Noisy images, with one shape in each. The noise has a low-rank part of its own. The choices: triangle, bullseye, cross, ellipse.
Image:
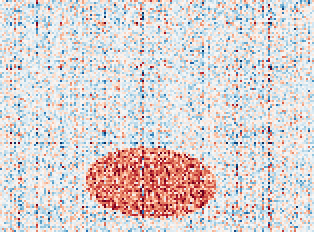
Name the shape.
ellipse
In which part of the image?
bottom middle
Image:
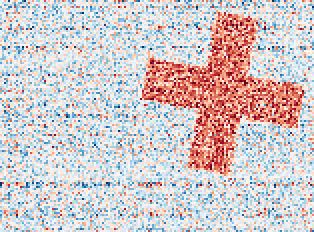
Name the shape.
cross
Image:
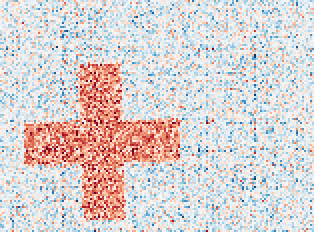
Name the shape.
cross
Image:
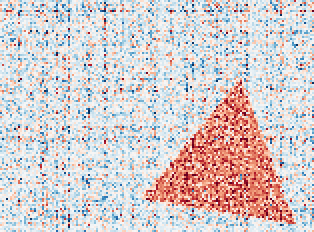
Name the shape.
triangle
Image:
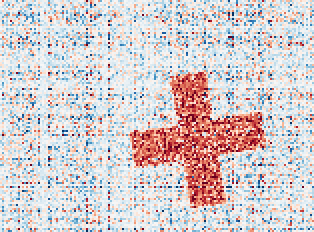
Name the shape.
cross
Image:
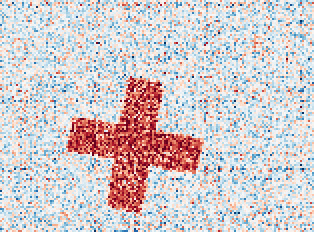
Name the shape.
cross
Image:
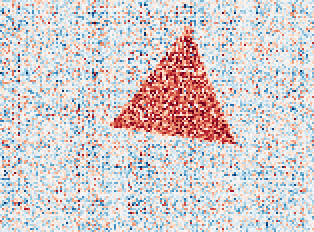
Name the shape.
triangle
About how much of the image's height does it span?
half
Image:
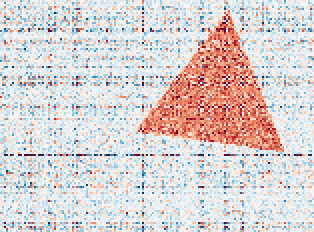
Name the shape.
triangle
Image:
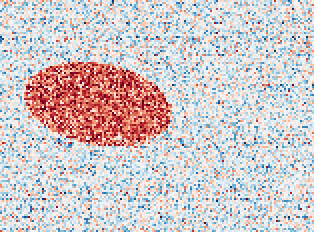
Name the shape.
ellipse
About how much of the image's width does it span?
half
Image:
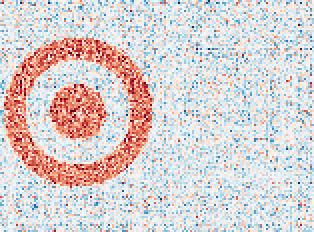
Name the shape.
bullseye
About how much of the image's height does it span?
two thirds
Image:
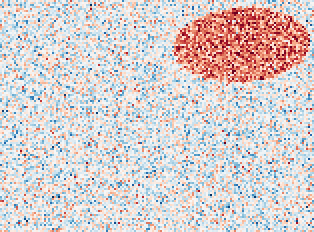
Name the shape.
ellipse
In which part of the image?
top right
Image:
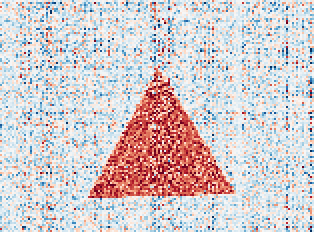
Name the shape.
triangle
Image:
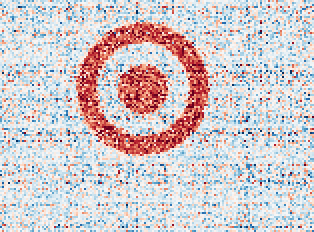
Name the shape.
bullseye
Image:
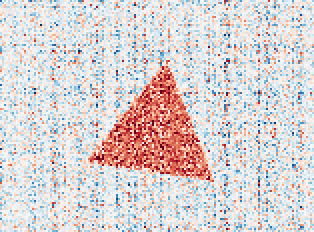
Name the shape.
triangle
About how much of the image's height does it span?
half
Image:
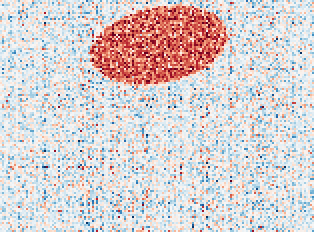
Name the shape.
ellipse
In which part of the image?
top middle
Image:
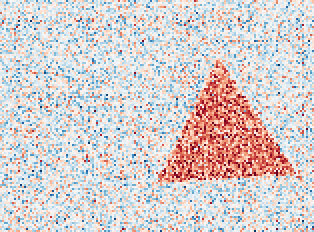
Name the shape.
triangle
